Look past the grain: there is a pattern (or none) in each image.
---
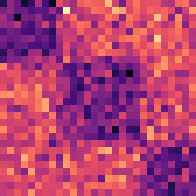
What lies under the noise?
blocks along the diagonal
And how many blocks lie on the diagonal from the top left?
3
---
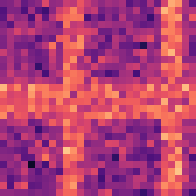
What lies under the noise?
bands of rows crossing bands of columns
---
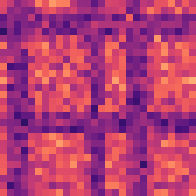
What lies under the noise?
bands of rows crossing bands of columns
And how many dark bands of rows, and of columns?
2 and 3
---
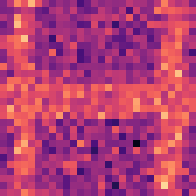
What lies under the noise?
bands of rows crossing bands of columns
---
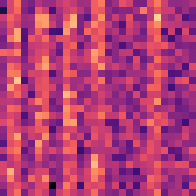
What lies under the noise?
bands of columns
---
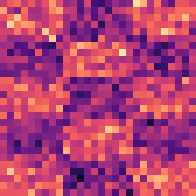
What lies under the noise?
a checkerboard
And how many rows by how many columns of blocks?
5 by 3
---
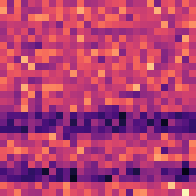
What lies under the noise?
bands of rows
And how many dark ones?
2
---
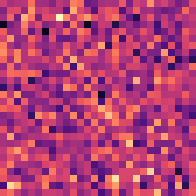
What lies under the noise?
only noise
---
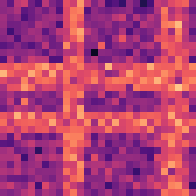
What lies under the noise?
bands of rows crossing bands of columns
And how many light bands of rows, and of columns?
2 and 2
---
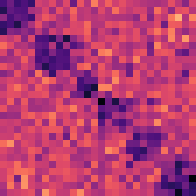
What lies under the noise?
blocks along the diagonal
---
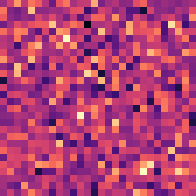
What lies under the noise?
only noise
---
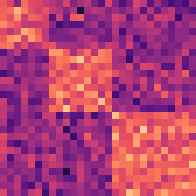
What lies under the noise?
blocks along the diagonal
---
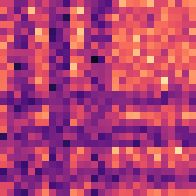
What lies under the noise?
bands of rows crossing bands of columns
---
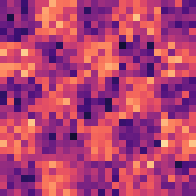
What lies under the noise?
a checkerboard
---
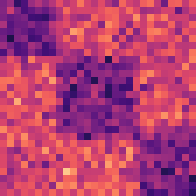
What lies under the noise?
blocks along the diagonal
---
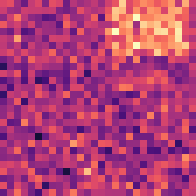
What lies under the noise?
one block
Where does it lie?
top right
